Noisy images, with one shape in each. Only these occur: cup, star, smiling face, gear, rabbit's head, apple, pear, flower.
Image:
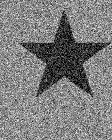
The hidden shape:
star
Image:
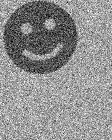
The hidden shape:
smiling face
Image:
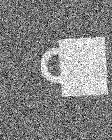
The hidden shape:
cup
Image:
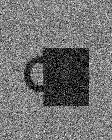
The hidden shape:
cup
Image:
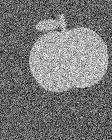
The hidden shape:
apple
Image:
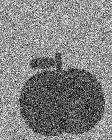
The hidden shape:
apple
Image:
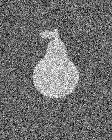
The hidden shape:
pear
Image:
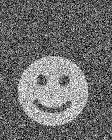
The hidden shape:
smiling face
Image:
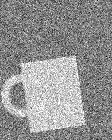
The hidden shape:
cup
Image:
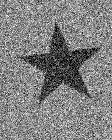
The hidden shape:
star
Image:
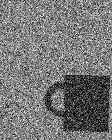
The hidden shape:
cup
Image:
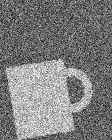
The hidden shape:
cup
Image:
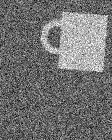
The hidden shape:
cup
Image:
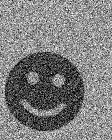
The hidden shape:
smiling face
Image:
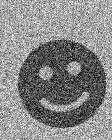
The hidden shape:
smiling face
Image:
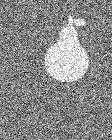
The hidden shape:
pear
